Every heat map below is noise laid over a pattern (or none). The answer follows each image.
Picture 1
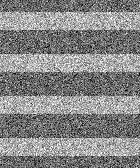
horizontal stripes
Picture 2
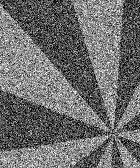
spokes from one point
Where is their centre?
bottom right
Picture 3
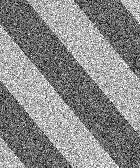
diagonal stripes
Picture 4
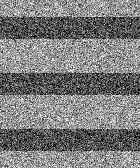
horizontal stripes
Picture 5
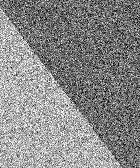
a sharp edge
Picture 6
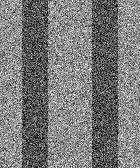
vertical stripes
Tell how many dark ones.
2
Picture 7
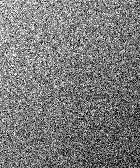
a smooth slope
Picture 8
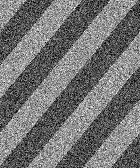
diagonal stripes
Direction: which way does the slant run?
bottom left to top right
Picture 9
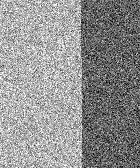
a sharp edge
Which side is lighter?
left
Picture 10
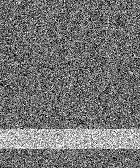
one horizontal stripe
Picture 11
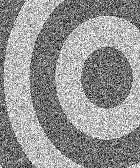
rings round one point
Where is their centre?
middle right
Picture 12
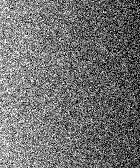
a smooth slope
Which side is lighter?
left
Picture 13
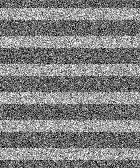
horizontal stripes
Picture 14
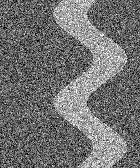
a wavy band
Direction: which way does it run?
top to bottom
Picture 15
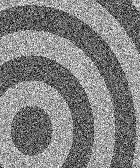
rings round one point
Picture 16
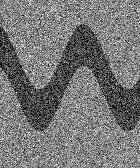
a wavy band
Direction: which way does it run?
left to right
